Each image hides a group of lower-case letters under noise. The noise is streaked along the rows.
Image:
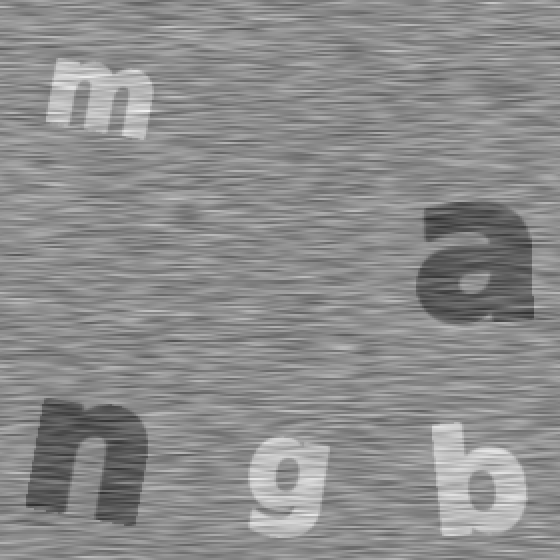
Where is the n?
bottom left
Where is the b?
bottom right
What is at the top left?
m
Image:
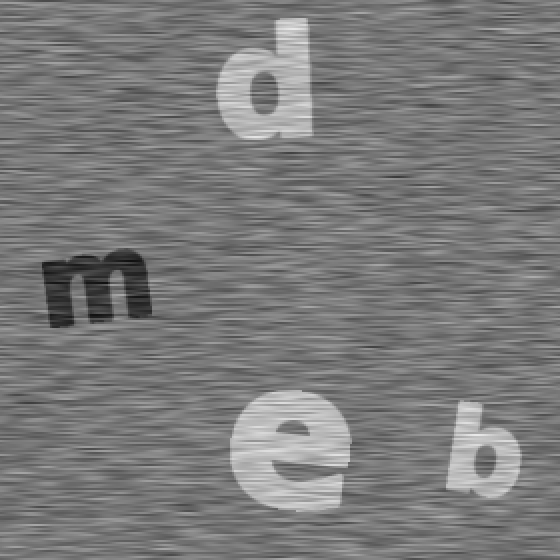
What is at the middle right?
nothing
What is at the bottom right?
b
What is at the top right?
nothing
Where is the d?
top middle
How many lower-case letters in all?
4
